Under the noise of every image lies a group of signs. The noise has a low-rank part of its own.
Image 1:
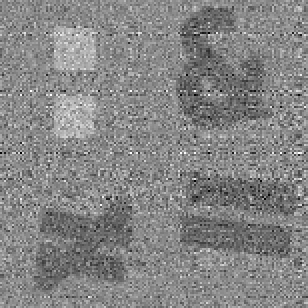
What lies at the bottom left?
not-equal sign
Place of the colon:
top left
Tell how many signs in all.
4
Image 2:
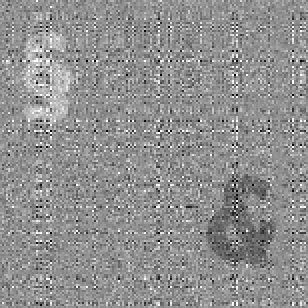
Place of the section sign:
top left
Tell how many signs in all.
2
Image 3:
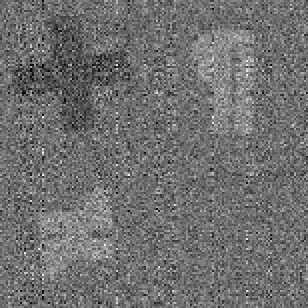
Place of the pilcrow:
top right
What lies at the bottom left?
not-equal sign
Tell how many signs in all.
3
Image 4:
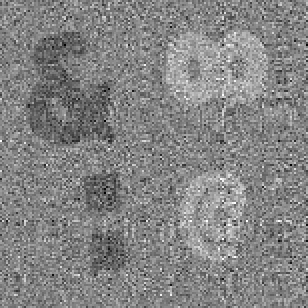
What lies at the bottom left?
colon
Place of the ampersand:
top left
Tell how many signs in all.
4
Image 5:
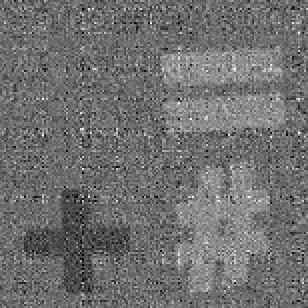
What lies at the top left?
nothing
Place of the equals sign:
top right
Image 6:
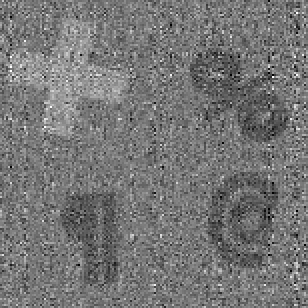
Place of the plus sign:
top left
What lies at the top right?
percent sign
